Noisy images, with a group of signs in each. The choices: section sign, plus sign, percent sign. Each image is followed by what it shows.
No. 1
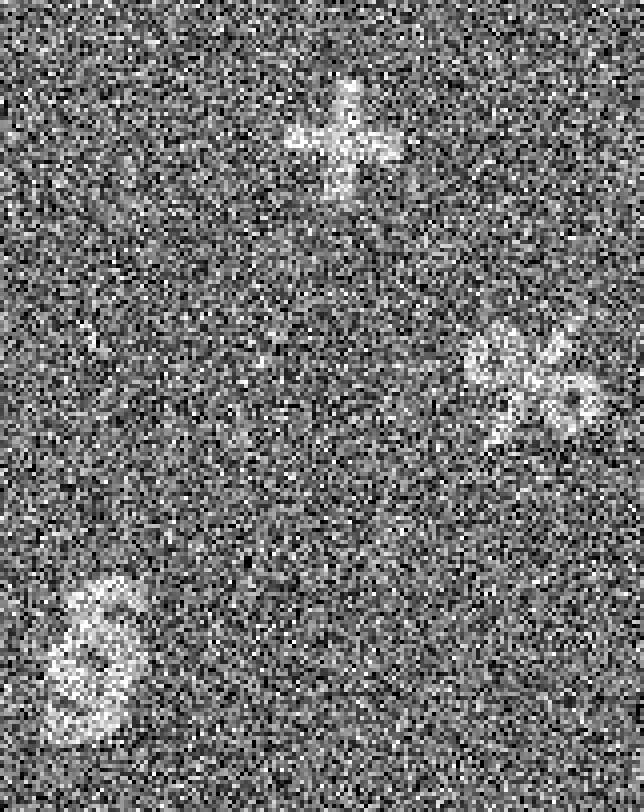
top middle: light plus sign; middle right: light percent sign; bottom left: light section sign
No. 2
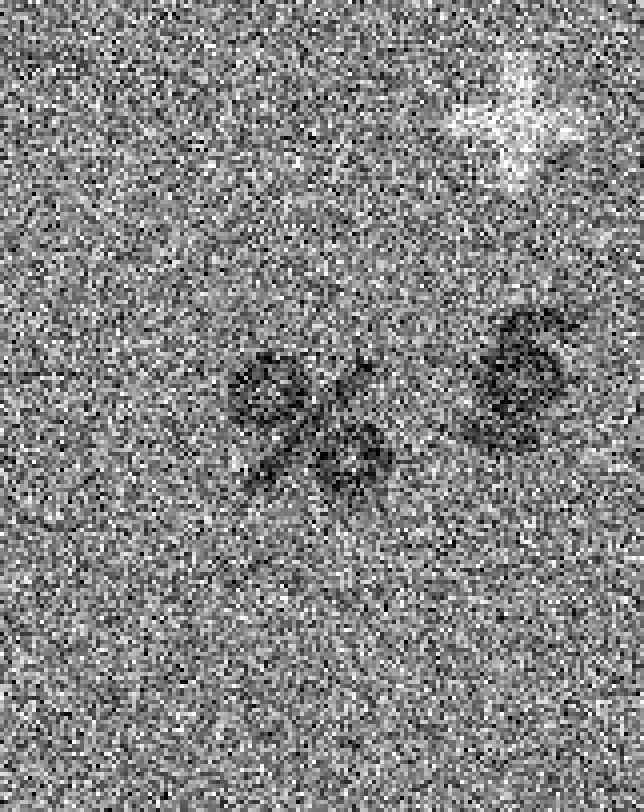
top right: light plus sign; centre: dark percent sign; middle right: dark section sign
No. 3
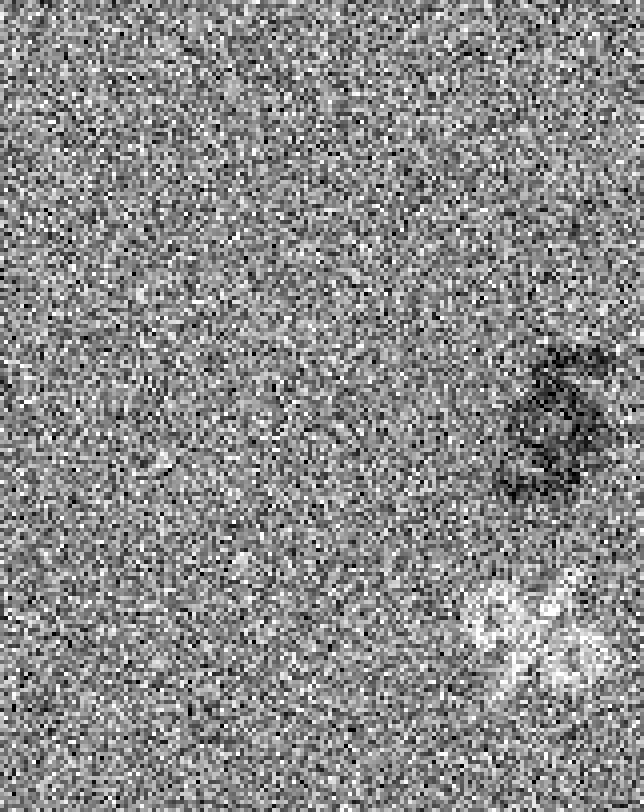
middle right: dark section sign; bottom right: light percent sign
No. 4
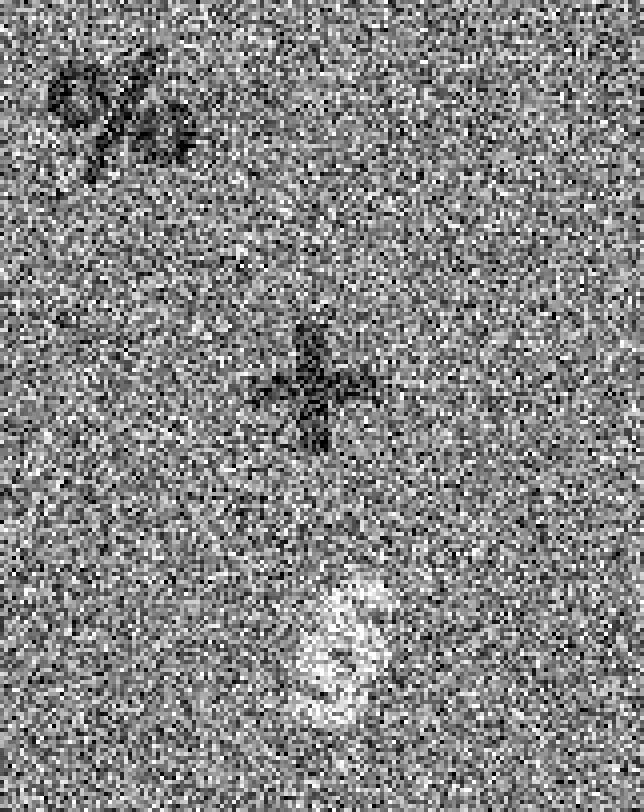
top left: dark percent sign; centre: dark plus sign; bottom middle: light section sign
